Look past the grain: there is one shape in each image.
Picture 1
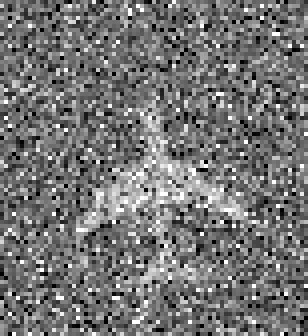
airplane
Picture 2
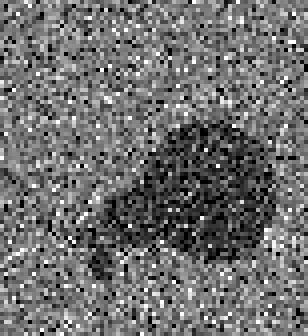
pear
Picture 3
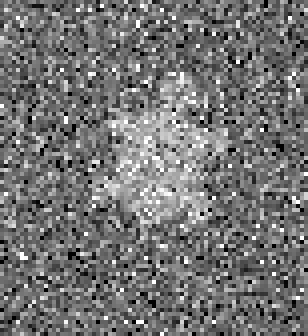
turtle
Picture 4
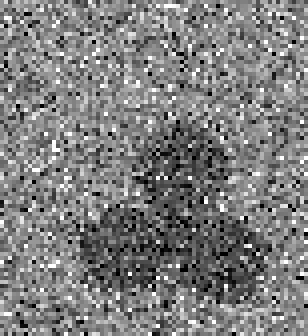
club
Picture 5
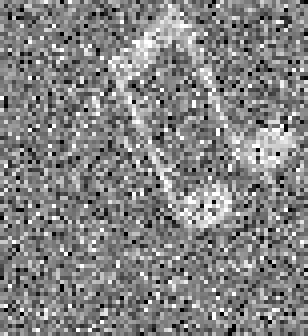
pair of musical notes
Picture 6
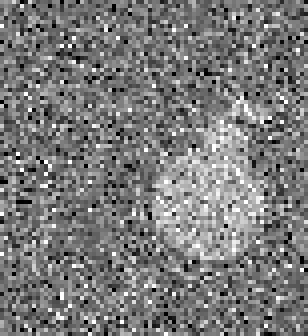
pear
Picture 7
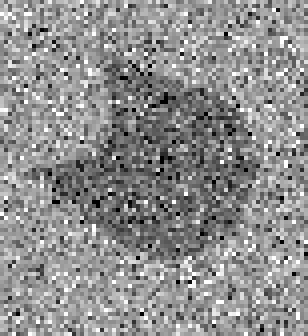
cat's head
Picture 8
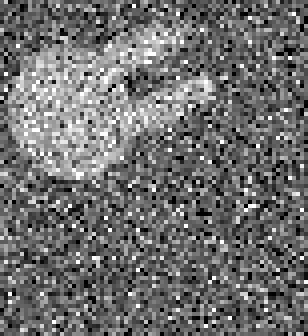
rabbit's head
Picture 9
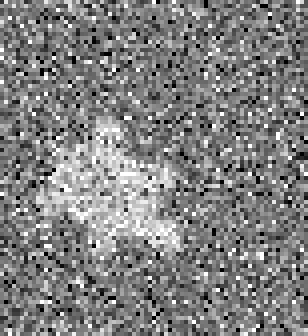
turtle
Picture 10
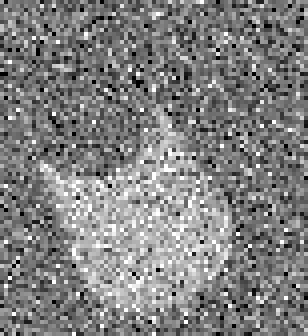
cat's head
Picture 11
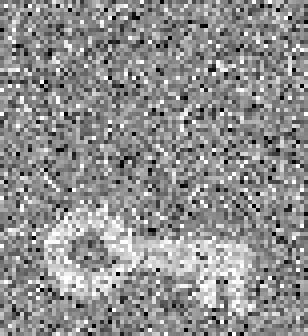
key
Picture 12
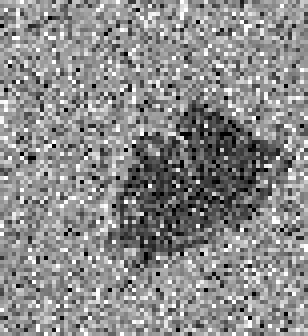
chess knight
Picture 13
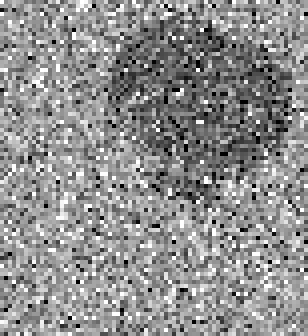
apple
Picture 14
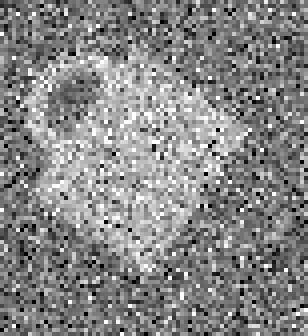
cup
